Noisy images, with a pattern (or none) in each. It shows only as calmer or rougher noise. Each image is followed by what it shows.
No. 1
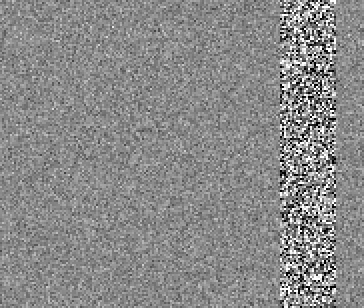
one vertical stripe
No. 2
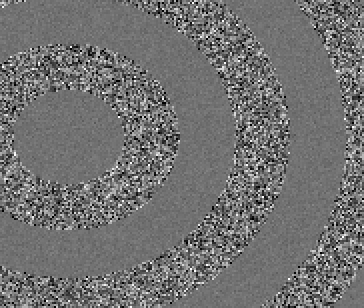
rings round one point
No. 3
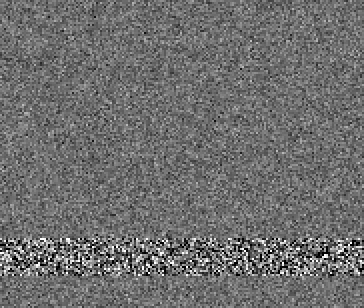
one horizontal stripe
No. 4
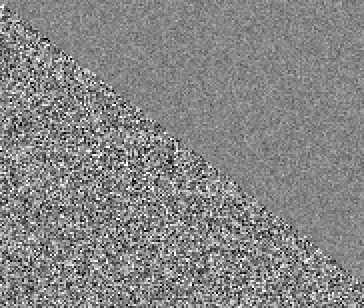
a sharp edge
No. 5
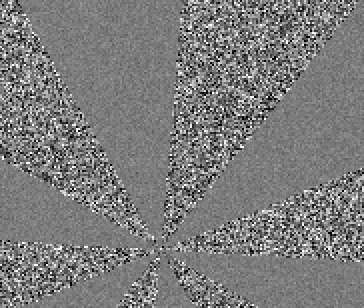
spokes from one point
